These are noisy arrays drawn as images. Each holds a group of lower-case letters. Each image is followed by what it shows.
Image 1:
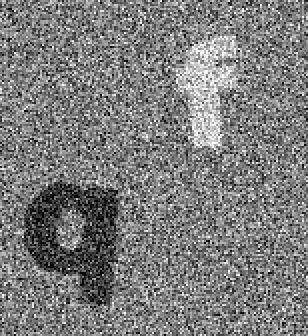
top right: light f; bottom left: dark q
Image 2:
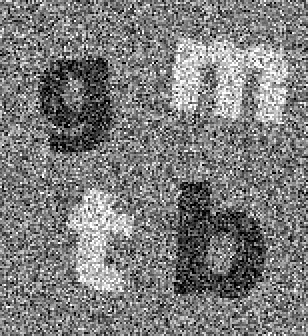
top left: dark g; top right: light m; bottom left: light t; bottom right: dark b
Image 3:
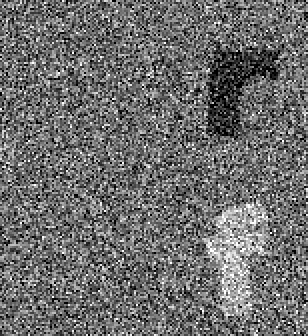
top right: dark r; bottom right: light f
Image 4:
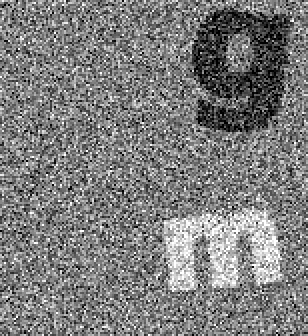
top right: dark g; bottom right: light m
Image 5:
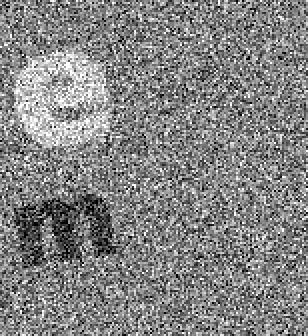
top left: light e; bottom left: dark m
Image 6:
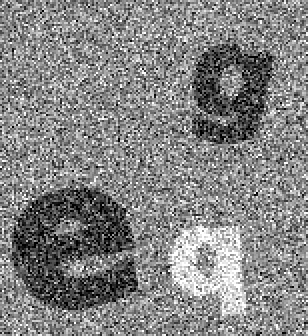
top right: dark g; bottom left: dark e; bottom right: light q
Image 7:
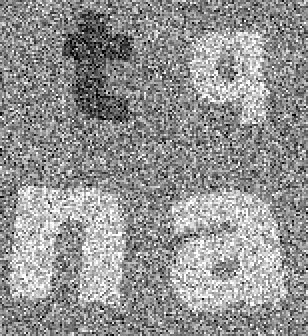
top left: dark t; top right: light q; bottom left: light n; bottom right: light a
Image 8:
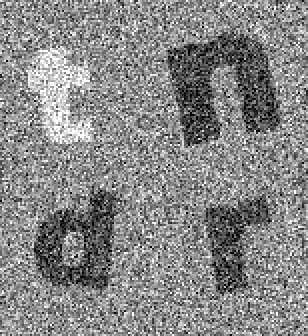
top left: light t; top right: dark n; bottom left: dark d; bottom right: dark r
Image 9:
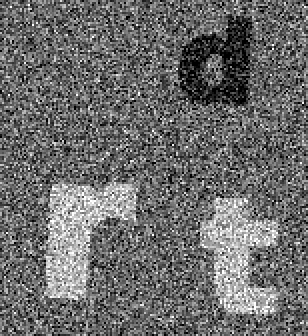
top right: dark d; bottom left: light r; bottom right: light t
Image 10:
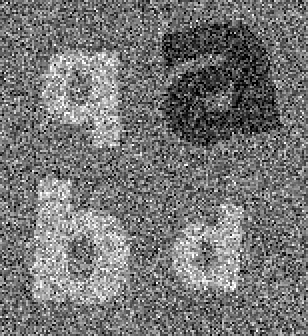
top left: light q; top right: dark a; bottom left: light b; bottom right: light d
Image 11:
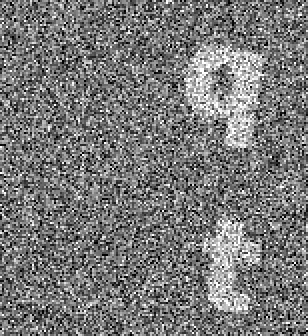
top right: light q; bottom right: light t
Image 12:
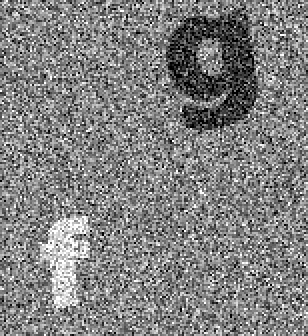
top right: dark g; bottom left: light f
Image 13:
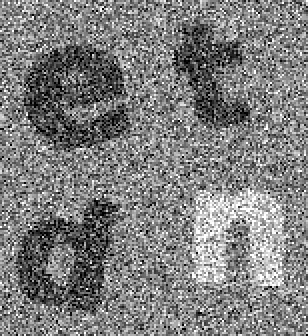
top left: dark e; top right: dark t; bottom left: dark d; bottom right: light n
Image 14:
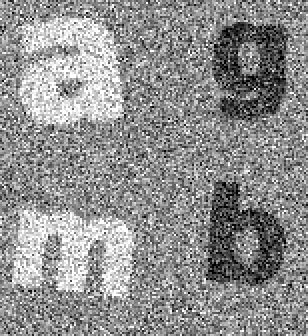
top left: light a; top right: dark g; bottom left: light m; bottom right: dark b
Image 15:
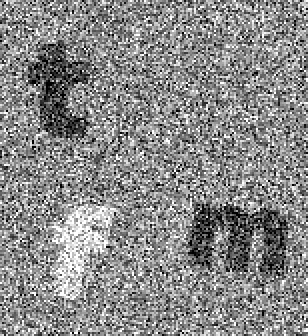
top left: dark t; bottom left: light f; bottom right: dark m
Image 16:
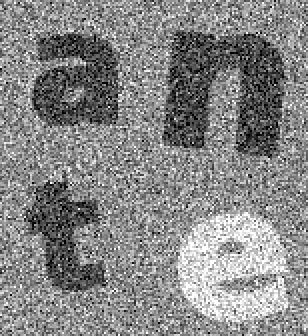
top left: dark a; top right: dark n; bottom left: dark t; bottom right: light e
